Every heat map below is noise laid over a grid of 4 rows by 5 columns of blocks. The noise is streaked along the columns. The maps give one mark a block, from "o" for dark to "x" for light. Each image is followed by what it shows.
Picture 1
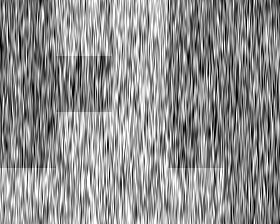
oxxoo
ooxoo
oxxoo
xxxxo
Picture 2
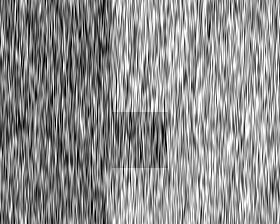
ooxxx
ooxxx
oooxx
ooxxx
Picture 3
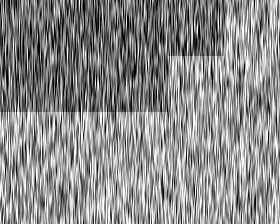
oooox
oooxx
xxxxx
xxxxx
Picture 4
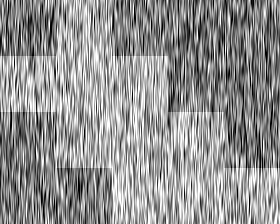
oxooo
xxxoo
oxxxo
ooxxx
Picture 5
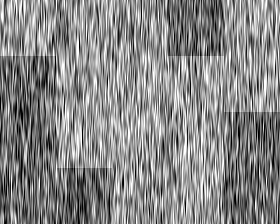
xxxox
oxxxx
oxxxo
ooxxo
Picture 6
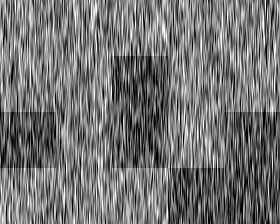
xxxxx
xxoxx
oxoxo
xxxoo
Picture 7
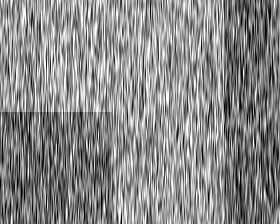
xxxxo
xxxxo
ooxxo
ooxxo
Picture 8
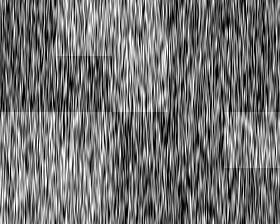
oxxoo
ooxoo
xxoox
xxooo
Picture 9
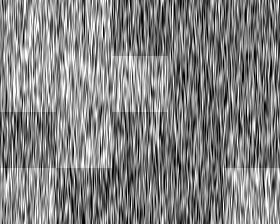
xxooo
xxxoo
oxooo
xooox
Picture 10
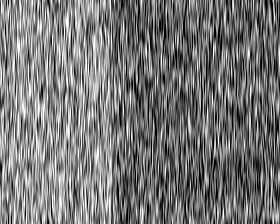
xxooo
xxooo
xxooo
xxooo
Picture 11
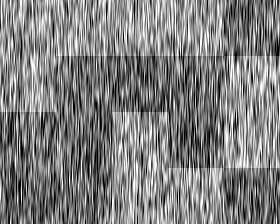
xxxxo
xooox
ooxox
ooxxo
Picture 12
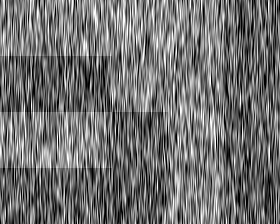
xxxxo
ooxxo
xxoxo
oooxo
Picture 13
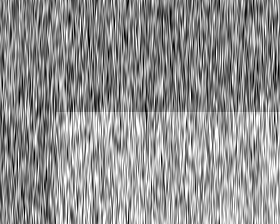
ooooo
ooooo
oxxxx
oxxxx
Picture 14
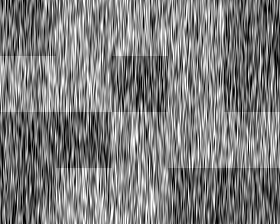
oxxxo
xxoxo
ooxxx
oxxoo
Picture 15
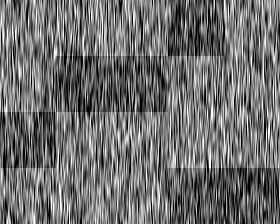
xxxox
xooxx
oxxxx
xxxoo
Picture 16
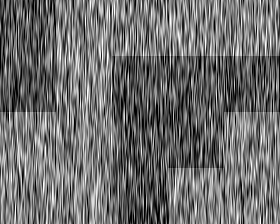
oxxxx
oxooo
xxoox
xxoxx
